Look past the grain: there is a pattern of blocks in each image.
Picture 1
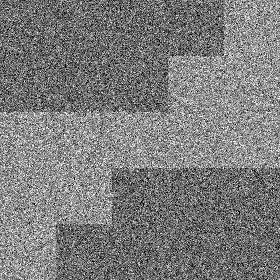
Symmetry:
the same after a half turn
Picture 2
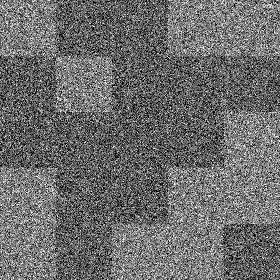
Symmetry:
mirrored about the diagonal from the top left
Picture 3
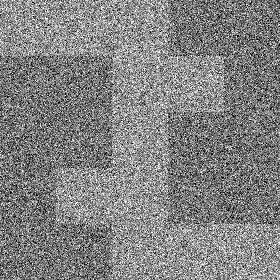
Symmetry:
the same after a half turn
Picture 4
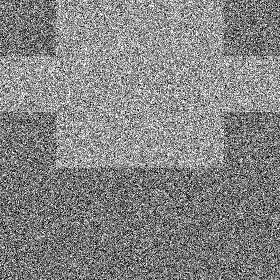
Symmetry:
left and right mirror each other
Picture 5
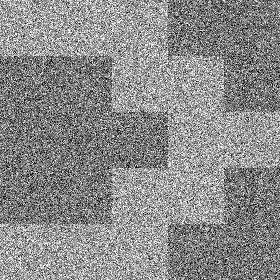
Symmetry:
top and bottom mirror each other
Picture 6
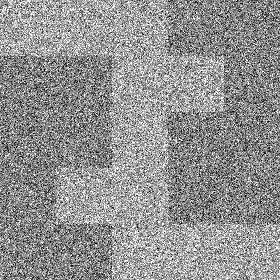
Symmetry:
the same after a half turn
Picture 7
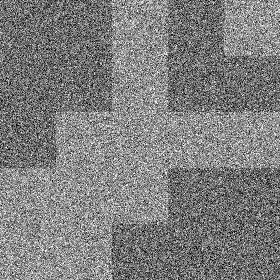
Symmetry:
mirrored about the diagonal from the bottom left
